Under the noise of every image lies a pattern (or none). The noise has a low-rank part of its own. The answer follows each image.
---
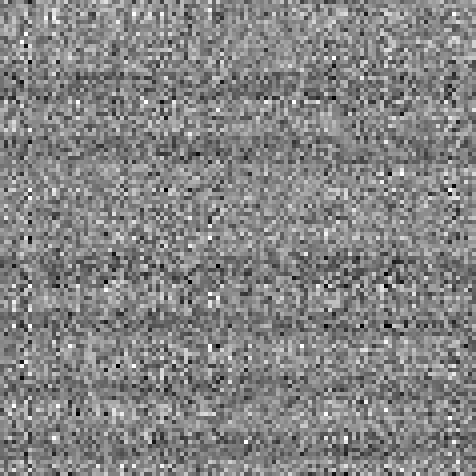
bands of rows
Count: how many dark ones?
6
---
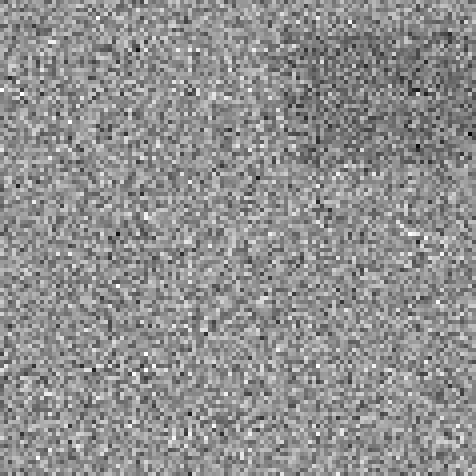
one block
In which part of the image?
top right
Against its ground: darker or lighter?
darker
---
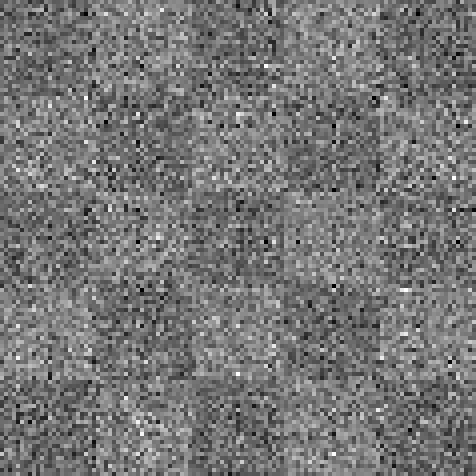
a checkerboard
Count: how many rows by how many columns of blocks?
5 by 5
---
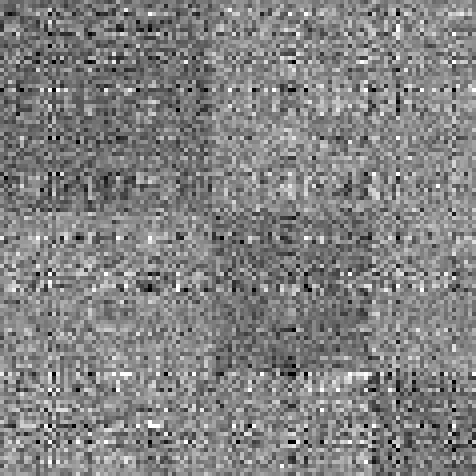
blocks along the diagonal
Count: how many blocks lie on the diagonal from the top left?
3
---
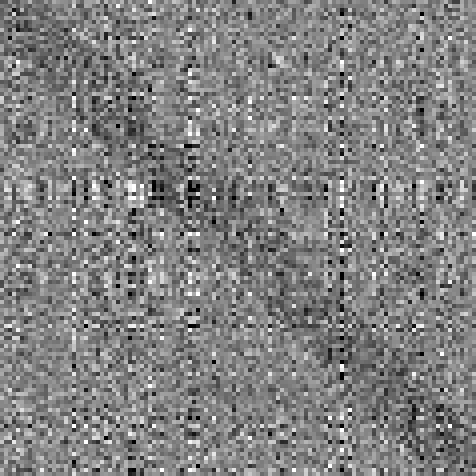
a diagonal band
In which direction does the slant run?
top left to bottom right
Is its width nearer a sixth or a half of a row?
a sixth
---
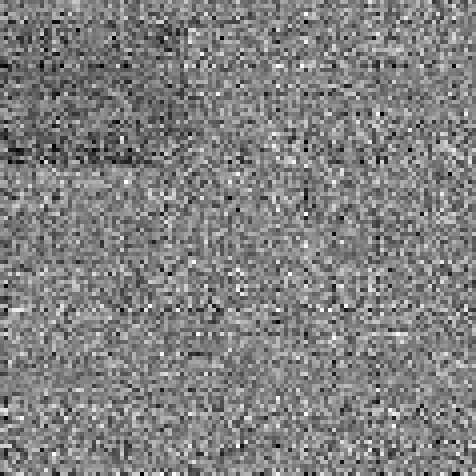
one block
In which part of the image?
top left
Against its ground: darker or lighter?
darker
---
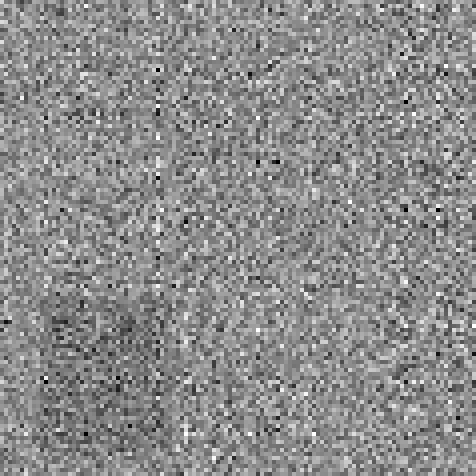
one block
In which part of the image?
bottom left
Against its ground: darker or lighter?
darker
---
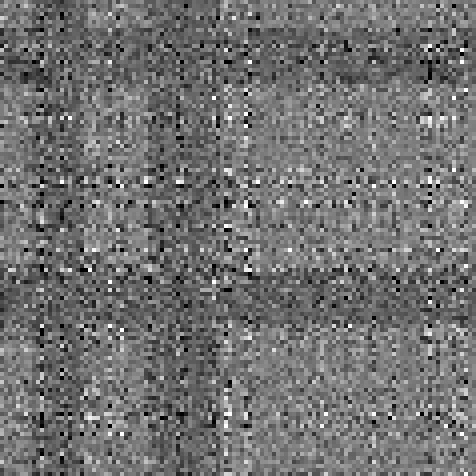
bands of rows crossing bands of columns
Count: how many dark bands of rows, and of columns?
2 and 2
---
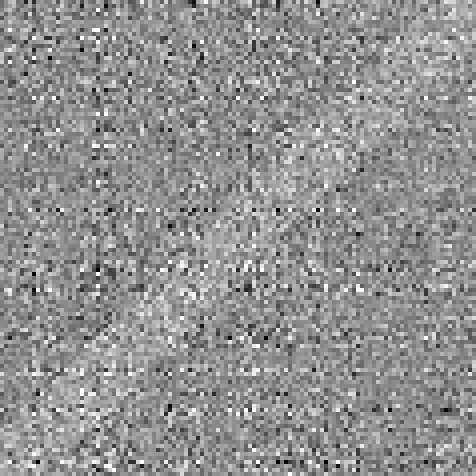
a diagonal band
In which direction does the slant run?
bottom left to top right
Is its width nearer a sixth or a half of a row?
a sixth
